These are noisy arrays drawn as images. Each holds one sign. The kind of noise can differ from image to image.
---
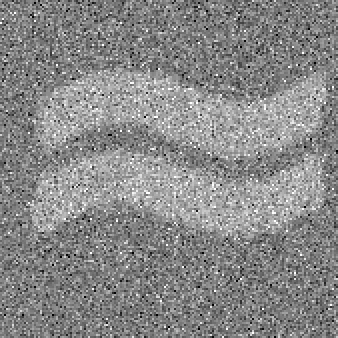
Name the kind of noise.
heavy tails
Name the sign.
approximately sign
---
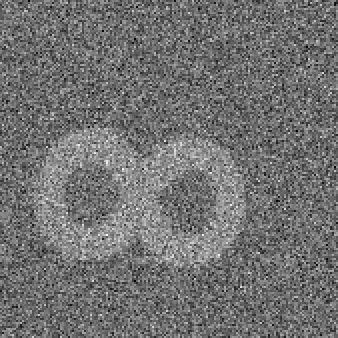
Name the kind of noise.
independent entries
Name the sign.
infinity sign
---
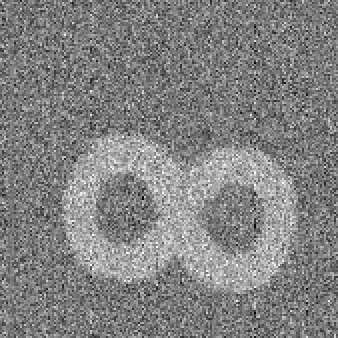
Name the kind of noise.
columns of uneven size
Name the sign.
infinity sign
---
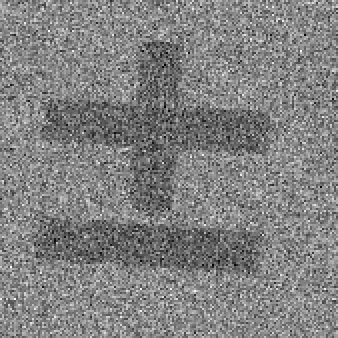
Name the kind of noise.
low rank plus noise
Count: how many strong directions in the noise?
one
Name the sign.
plus-minus sign
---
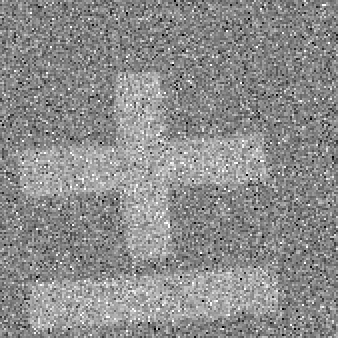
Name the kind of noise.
heavy tails
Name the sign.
plus-minus sign
